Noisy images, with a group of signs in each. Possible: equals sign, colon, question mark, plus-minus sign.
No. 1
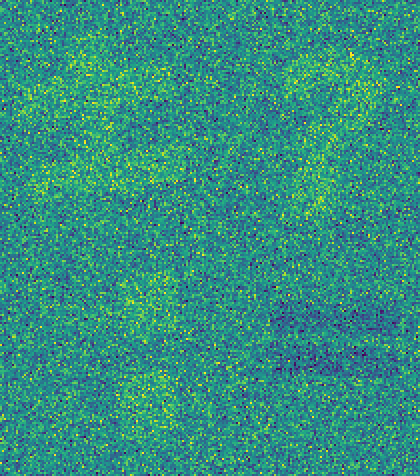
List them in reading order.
top left: light plus-minus sign; top right: light question mark; bottom left: light colon; bottom right: dark equals sign
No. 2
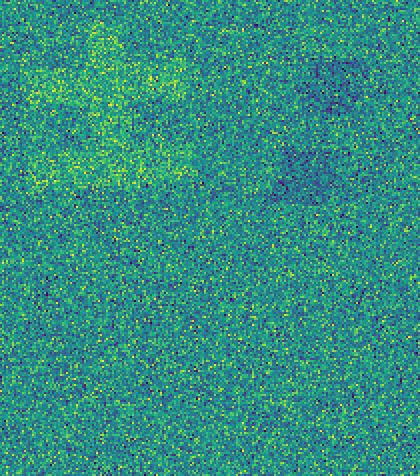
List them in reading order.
top left: light plus-minus sign; top right: dark colon
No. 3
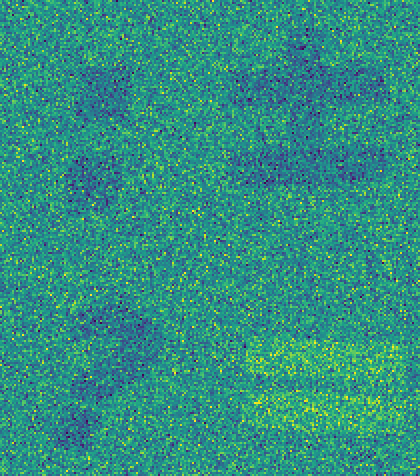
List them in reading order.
top left: dark colon; top right: dark plus-minus sign; bottom left: dark question mark; bottom right: light equals sign
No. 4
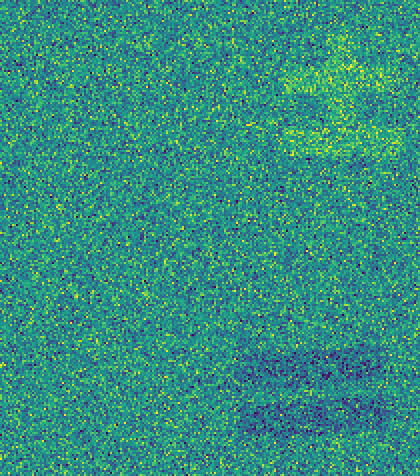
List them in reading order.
top right: light plus-minus sign; bottom right: dark equals sign
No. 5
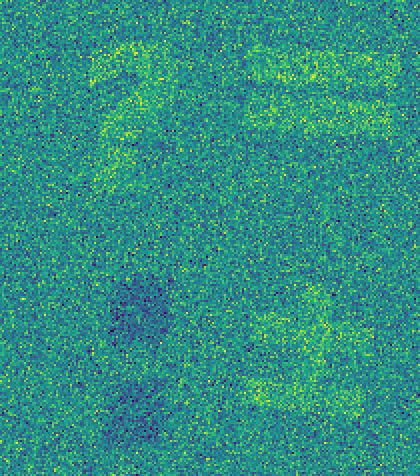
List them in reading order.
top left: light question mark; top right: light equals sign; bottom left: dark colon; bottom right: light plus-minus sign
